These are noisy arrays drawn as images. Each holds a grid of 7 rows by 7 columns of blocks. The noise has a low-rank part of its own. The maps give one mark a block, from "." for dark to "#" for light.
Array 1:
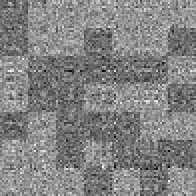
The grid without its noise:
.######
.##.##.
#.....#
#..###.
.#...##
##.#...
###.#.#
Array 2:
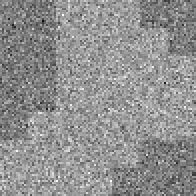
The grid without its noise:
..###..
..####.
..#####
..#####
.######
#####..
####...
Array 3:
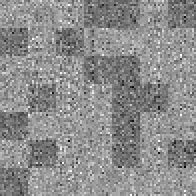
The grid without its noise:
###..#.
.#.####
###..##
#.##..#
.###.##
#.##.#.
.######
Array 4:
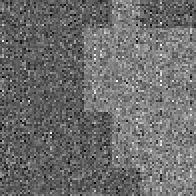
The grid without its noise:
....#..
...####
...####
...####
....###
....###
.....##
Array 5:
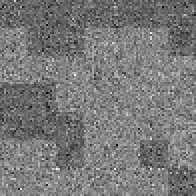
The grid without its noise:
.......
#..###.
#######
..#####
...####
##.##.#
######.
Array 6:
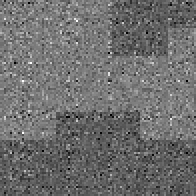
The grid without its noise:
####...
####..#
#######
#######
##...##
.......
.......
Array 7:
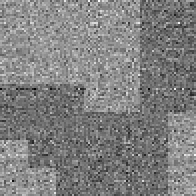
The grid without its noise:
#####..
#####..
#####..
...##..
......#
#.....#
##....#
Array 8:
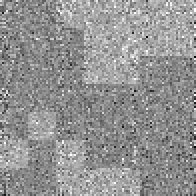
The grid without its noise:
..#####
...####
...##..
.......
.#.....
#.#....
..###..
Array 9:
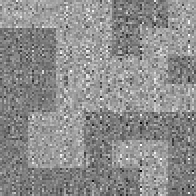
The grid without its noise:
####..#
..##.##
..####.
..#####
.##....
.##.##.
.....#.
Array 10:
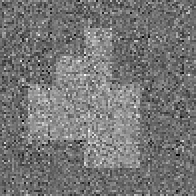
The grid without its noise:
.......
...#...
..##...
.####..
.####..
...##..
.......
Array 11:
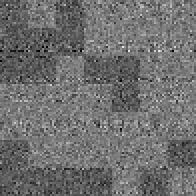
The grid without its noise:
.#.####
...####
..#..##
####.##
#######
.#####.
....#.#
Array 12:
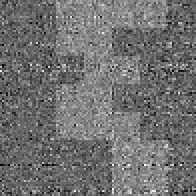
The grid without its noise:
..####.
..##...
...##..
..##...
..###..
....##.
....##.
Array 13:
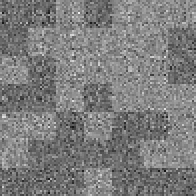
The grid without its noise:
..#.###
.#####.
#.####.
..#.###
##.#..#
#....##
...#...
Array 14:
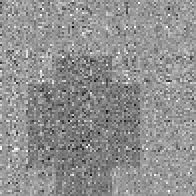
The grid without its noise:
#######
#######
##..###
#....##
#....##
#....##
##..###
